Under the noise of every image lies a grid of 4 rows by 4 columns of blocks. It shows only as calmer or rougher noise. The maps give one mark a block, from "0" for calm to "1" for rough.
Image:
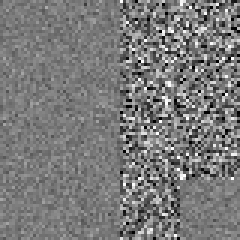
0011
0011
0011
0010
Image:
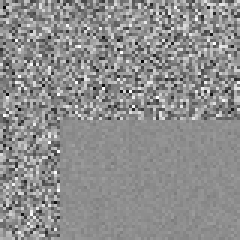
1111
1111
1000
1000
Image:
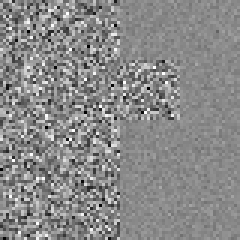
1100
1110
1100
1100
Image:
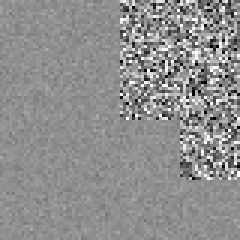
0011
0011
0001
0000
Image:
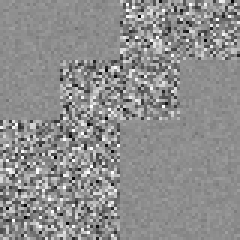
0011
0110
1100
1100
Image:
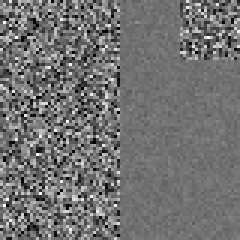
1101
1100
1100
1100
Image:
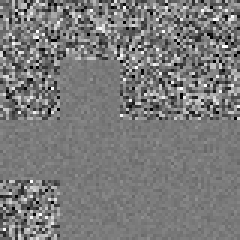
1111
1011
0000
1000
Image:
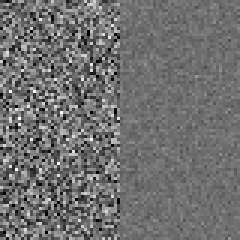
1100
1100
1100
1100
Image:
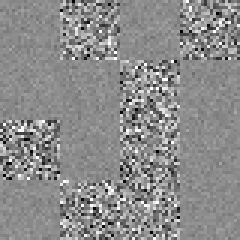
0101
0010
1010
0110
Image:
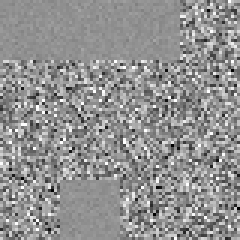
0001
1111
1111
1011
